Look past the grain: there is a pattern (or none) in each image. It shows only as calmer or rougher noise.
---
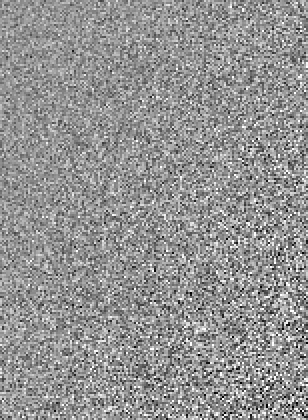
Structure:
a smooth slope
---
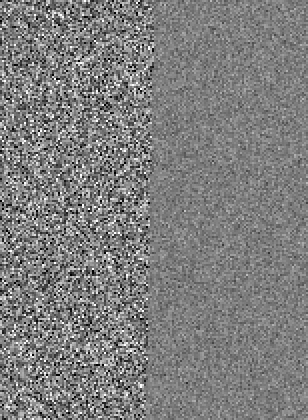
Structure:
a sharp edge
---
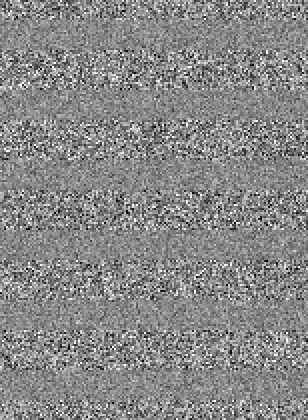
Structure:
horizontal stripes
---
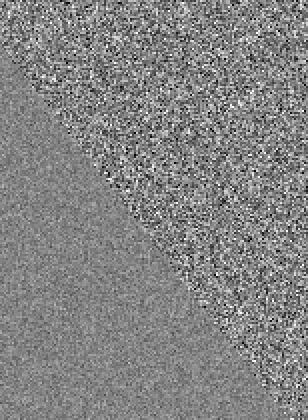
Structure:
a sharp edge
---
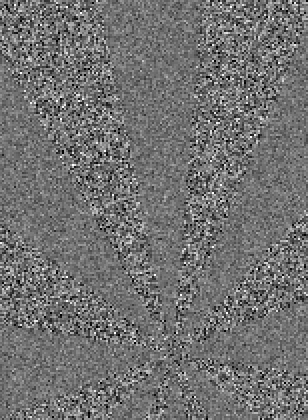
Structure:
spokes from one point
